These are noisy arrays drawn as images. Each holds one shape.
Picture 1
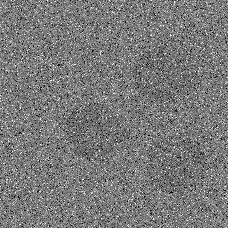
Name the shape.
three dots
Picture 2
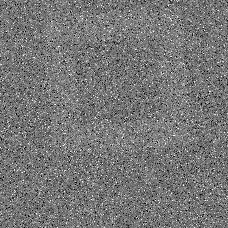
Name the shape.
square frame
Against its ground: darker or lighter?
lighter
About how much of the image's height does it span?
two thirds
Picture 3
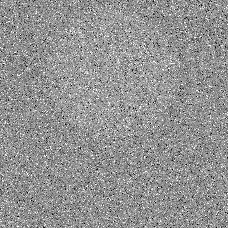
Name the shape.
disc
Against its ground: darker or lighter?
lighter
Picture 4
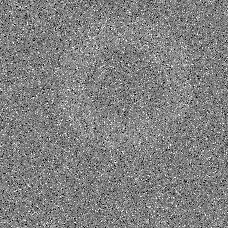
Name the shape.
ring
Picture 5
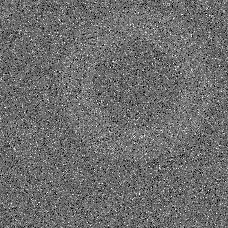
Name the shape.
ring
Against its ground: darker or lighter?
lighter
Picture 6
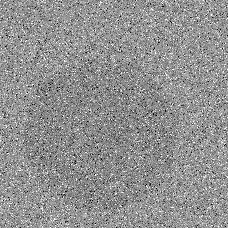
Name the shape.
disc
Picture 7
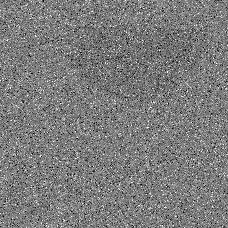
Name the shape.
half disc
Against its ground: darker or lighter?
darker
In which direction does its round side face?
down
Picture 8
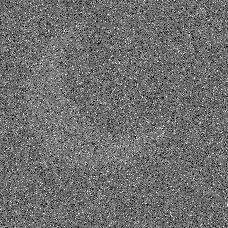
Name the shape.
crescent
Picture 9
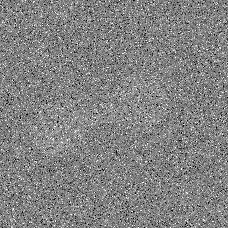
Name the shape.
dumbbell
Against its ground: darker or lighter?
lighter
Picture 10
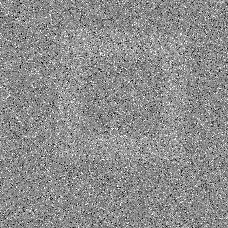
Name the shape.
square frame
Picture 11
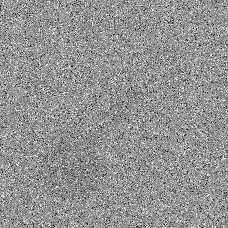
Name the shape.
lollipop
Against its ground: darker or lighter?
darker
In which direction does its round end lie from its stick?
down and left
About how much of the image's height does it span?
half
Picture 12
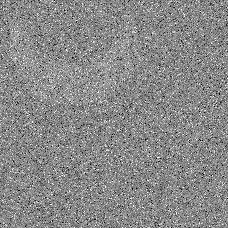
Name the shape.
crescent
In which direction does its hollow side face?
up
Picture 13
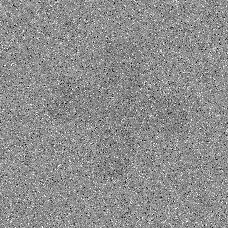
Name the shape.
cross
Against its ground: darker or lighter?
darker
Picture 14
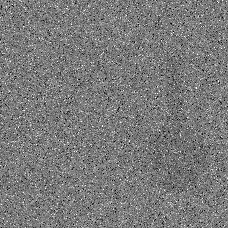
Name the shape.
lollipop
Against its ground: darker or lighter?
darker
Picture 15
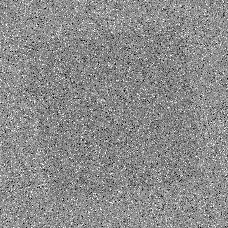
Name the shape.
square
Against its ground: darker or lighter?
darker
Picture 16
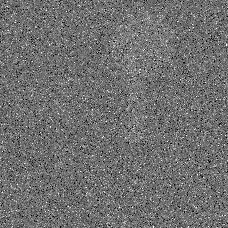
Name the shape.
lollipop
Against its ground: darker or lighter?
lighter
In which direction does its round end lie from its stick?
up
